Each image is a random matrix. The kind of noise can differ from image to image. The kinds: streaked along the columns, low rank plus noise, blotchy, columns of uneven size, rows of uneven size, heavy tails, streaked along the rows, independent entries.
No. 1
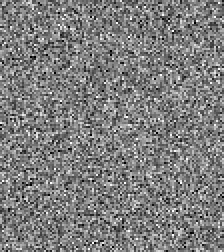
independent entries
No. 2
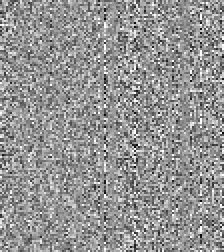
columns of uneven size
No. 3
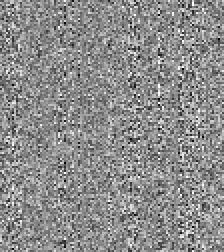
columns of uneven size
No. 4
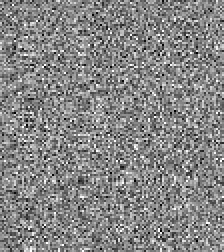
low rank plus noise
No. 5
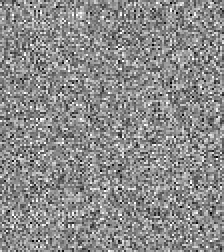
low rank plus noise
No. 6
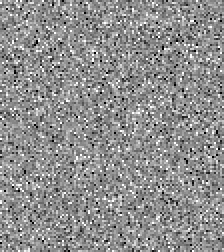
heavy tails
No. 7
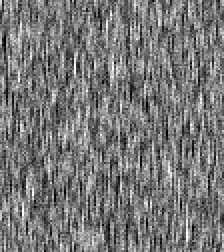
streaked along the columns
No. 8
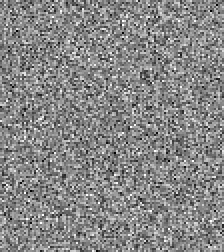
independent entries
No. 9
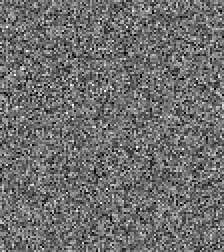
independent entries
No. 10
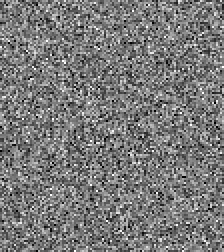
independent entries
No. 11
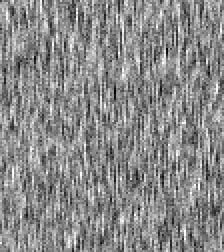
streaked along the columns
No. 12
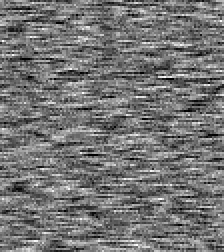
streaked along the rows
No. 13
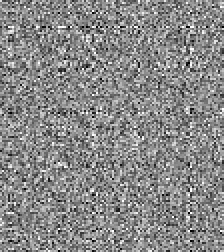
low rank plus noise
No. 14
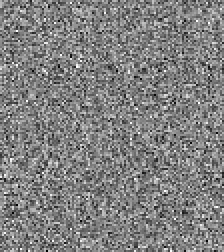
low rank plus noise
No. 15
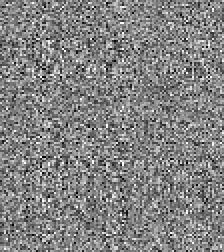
low rank plus noise
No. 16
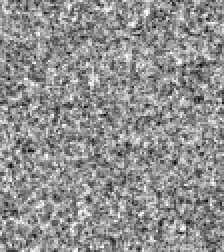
blotchy
